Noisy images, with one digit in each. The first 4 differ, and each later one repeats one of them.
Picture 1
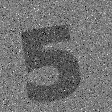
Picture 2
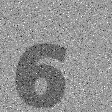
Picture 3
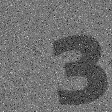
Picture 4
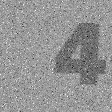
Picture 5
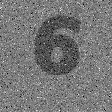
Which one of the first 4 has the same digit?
2
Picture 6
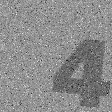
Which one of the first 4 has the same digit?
4
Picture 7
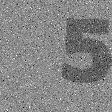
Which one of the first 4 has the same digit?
1
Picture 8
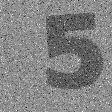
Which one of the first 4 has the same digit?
1
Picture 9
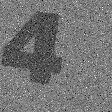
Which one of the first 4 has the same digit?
4
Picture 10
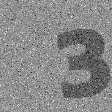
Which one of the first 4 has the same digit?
3
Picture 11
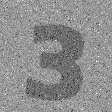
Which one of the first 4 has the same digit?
3
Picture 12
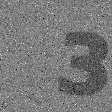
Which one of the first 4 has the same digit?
3
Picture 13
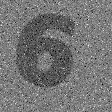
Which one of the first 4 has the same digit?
2
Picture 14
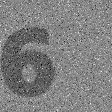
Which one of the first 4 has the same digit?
2
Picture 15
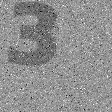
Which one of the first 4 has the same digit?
3
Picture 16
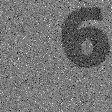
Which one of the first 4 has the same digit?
2
